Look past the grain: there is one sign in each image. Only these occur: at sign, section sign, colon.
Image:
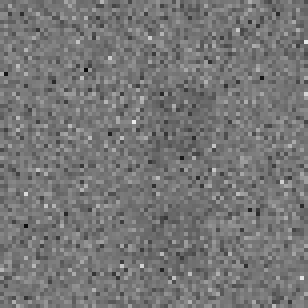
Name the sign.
colon
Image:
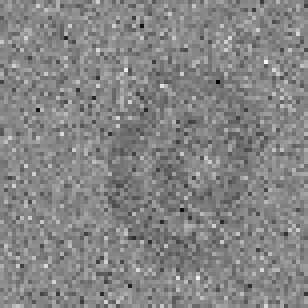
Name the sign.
at sign
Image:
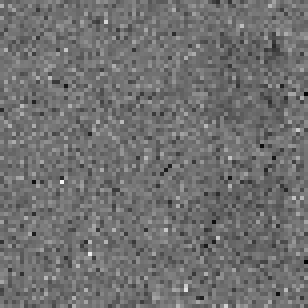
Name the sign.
colon
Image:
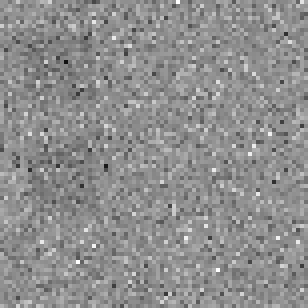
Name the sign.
colon
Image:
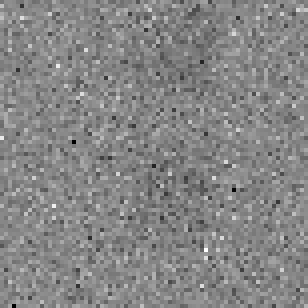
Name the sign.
colon
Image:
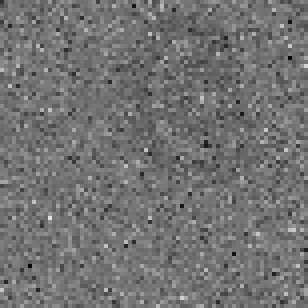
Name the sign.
at sign
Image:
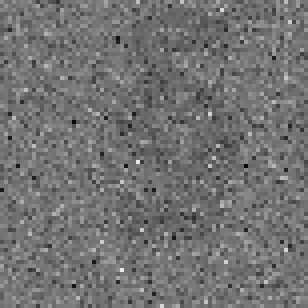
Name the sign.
section sign
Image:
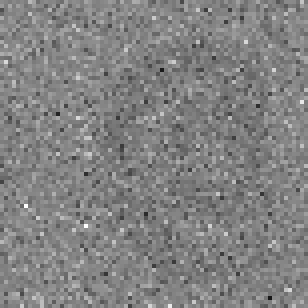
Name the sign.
at sign
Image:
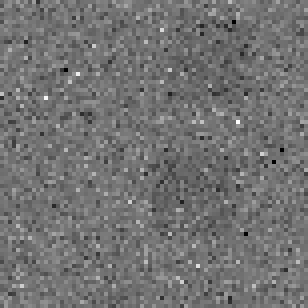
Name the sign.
colon
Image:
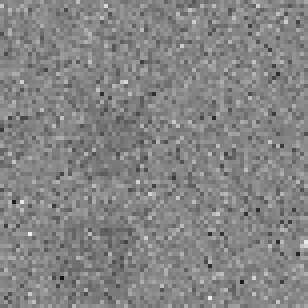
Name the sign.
colon
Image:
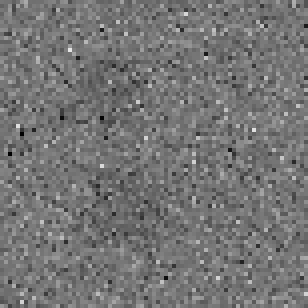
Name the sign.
colon
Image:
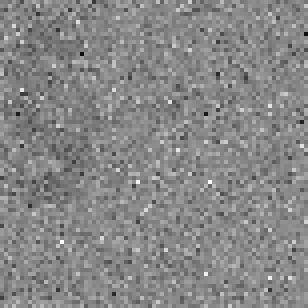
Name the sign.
section sign
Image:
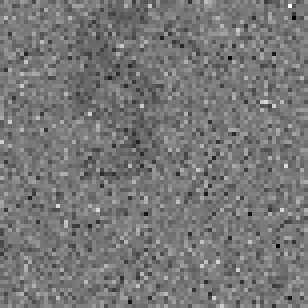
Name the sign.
section sign
